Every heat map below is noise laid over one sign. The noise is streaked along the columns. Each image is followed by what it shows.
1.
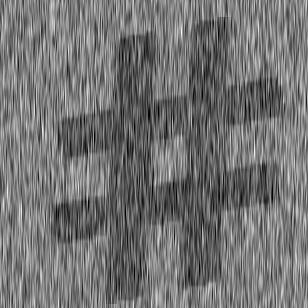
hash sign
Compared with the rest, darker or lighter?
darker
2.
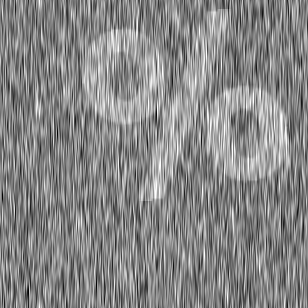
percent sign
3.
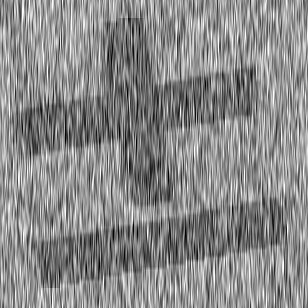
plus-minus sign
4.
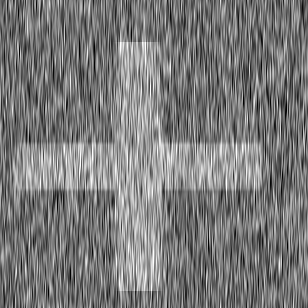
plus sign
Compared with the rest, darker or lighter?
lighter
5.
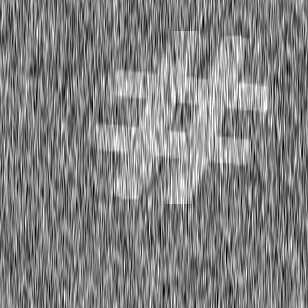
hash sign
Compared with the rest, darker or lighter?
lighter
